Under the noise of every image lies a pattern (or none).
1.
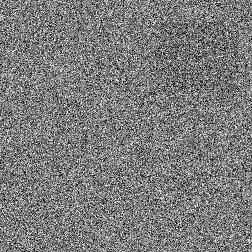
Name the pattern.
one block
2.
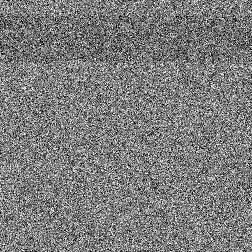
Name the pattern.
one band of rows
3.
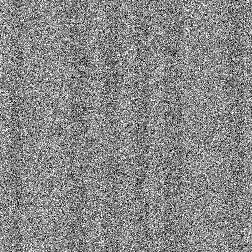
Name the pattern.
bands of columns
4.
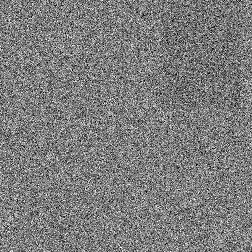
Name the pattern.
one block
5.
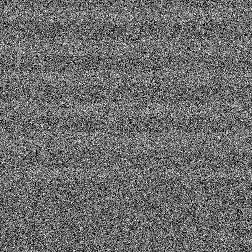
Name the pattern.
bands of rows
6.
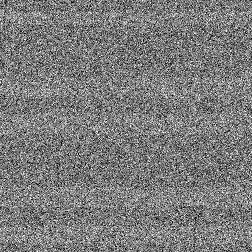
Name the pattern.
bands of rows
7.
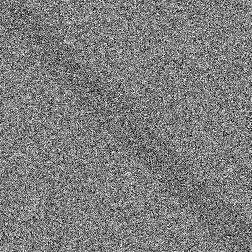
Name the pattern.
a diagonal band
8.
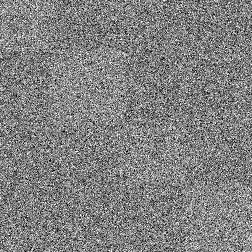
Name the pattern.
blocks along the diagonal
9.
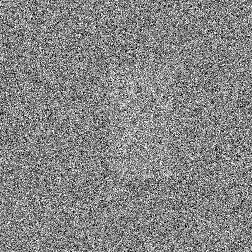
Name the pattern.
one block
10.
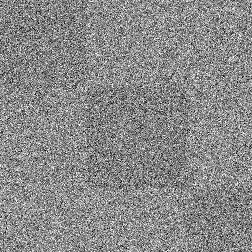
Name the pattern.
blocks along the diagonal
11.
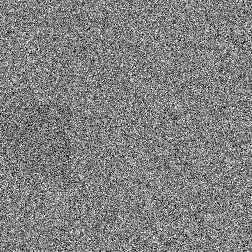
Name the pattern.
one block
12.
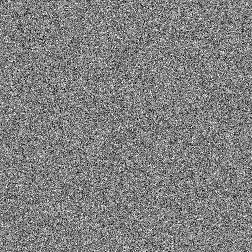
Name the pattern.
only noise
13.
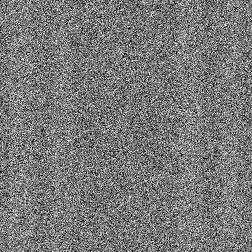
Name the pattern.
bands of columns
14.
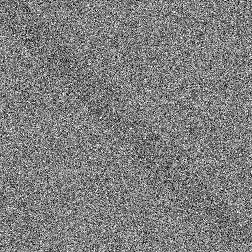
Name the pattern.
a diagonal band
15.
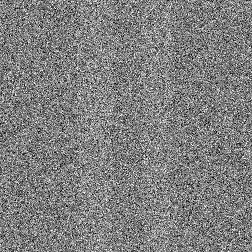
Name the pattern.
bands of columns
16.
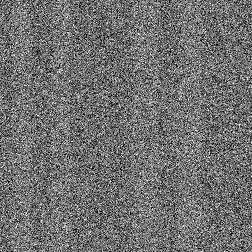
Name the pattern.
bands of columns
